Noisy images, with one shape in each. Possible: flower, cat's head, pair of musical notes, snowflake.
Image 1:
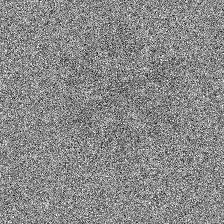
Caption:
dark snowflake
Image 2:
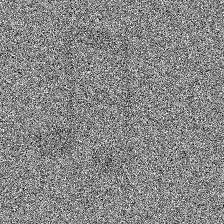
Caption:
dark pair of musical notes
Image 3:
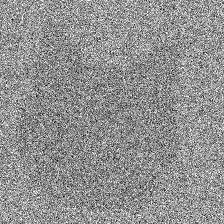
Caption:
dark cat's head
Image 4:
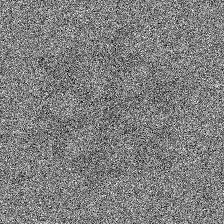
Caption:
dark snowflake
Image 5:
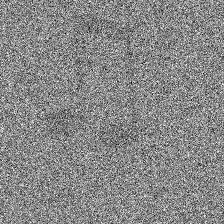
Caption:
dark pair of musical notes
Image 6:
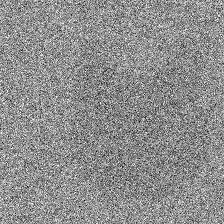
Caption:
dark cat's head
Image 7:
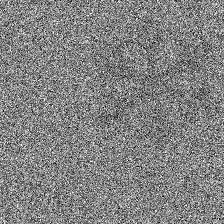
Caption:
dark snowflake
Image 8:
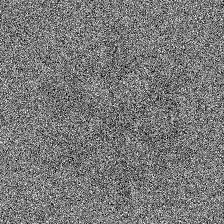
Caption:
dark snowflake
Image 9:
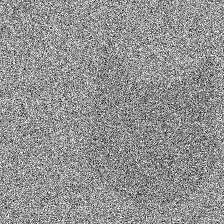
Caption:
dark cat's head
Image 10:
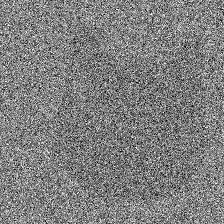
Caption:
dark cat's head
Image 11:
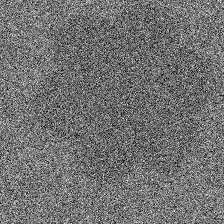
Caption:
dark flower
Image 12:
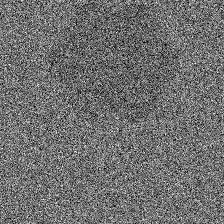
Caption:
dark flower
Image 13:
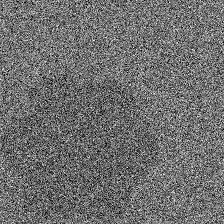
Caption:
dark flower
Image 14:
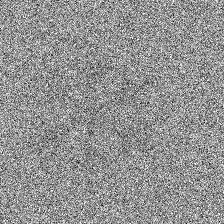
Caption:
dark snowflake
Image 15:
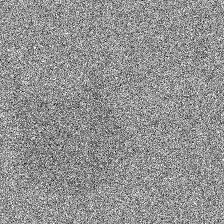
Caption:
dark cat's head
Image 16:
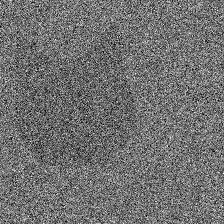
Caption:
dark cat's head
